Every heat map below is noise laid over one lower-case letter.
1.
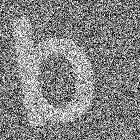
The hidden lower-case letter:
b
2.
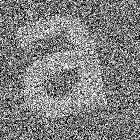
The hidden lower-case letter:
a
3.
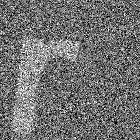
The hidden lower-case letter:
r
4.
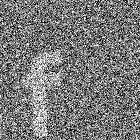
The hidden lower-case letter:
f
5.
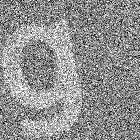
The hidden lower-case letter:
g
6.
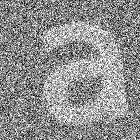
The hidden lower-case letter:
a
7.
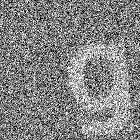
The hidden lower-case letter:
g
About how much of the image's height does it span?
two thirds
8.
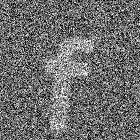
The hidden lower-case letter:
f
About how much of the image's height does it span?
two thirds
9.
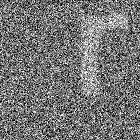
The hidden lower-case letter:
r
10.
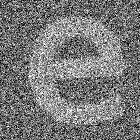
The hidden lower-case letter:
e
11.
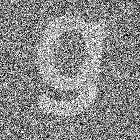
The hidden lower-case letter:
g
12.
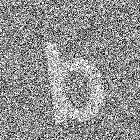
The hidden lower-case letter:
b
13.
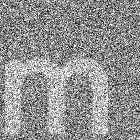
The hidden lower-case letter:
m
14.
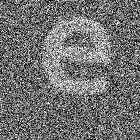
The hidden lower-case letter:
e
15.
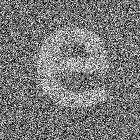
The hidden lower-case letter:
e
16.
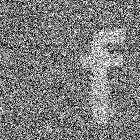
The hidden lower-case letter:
f
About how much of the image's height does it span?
two thirds
